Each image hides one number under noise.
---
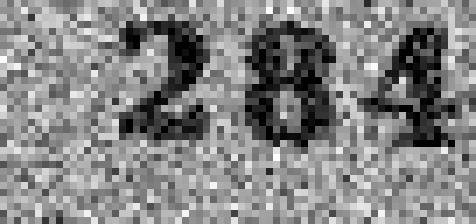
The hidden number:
284
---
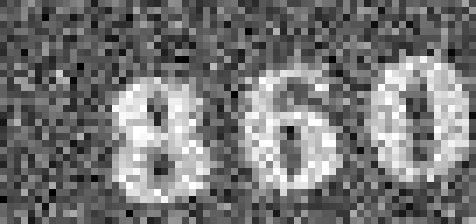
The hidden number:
860
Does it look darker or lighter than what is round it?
lighter
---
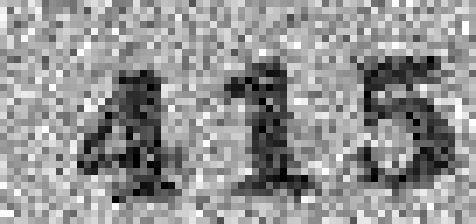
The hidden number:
415
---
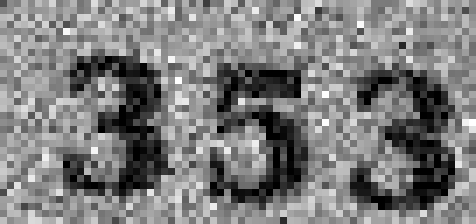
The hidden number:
353
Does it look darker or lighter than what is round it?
darker
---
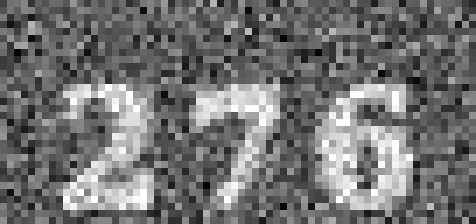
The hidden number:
276
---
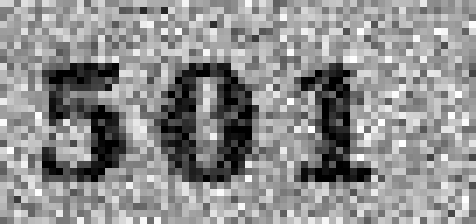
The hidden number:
501
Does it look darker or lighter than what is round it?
darker
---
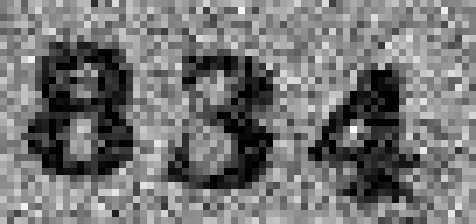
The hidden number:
834
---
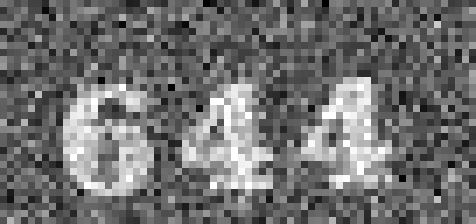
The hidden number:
644
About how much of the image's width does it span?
two thirds
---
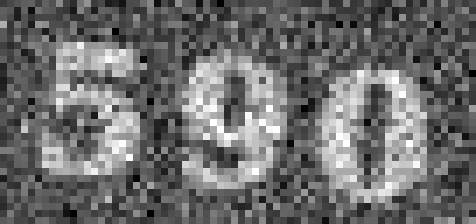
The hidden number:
590
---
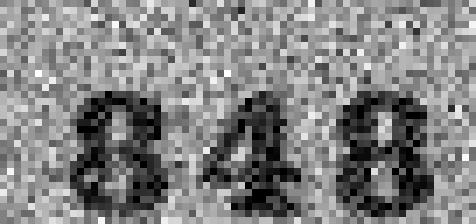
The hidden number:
848
